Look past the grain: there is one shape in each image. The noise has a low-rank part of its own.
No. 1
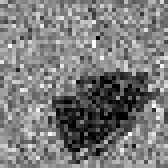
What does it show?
dark chess knight
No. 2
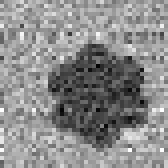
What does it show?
dark flower
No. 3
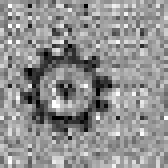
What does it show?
dark gear
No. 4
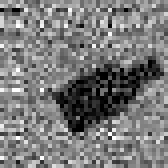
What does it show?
dark bottle
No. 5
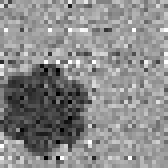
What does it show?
dark flower
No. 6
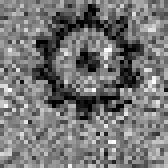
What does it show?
dark gear
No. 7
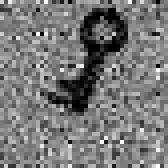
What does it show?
dark key
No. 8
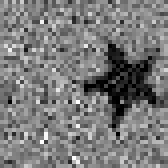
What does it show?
dark star
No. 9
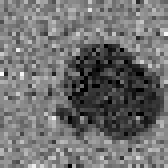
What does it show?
dark apple
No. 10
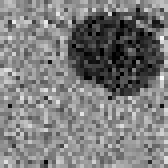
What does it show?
dark apple
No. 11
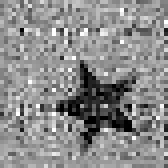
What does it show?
dark star
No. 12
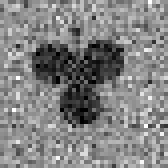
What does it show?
dark club
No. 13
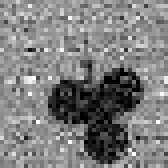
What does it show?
dark club
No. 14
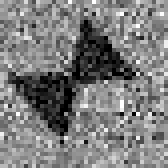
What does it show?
dark bow tie
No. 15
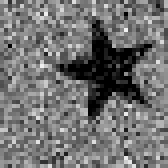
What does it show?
dark star
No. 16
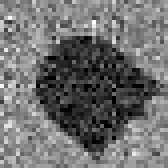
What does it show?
dark ghost
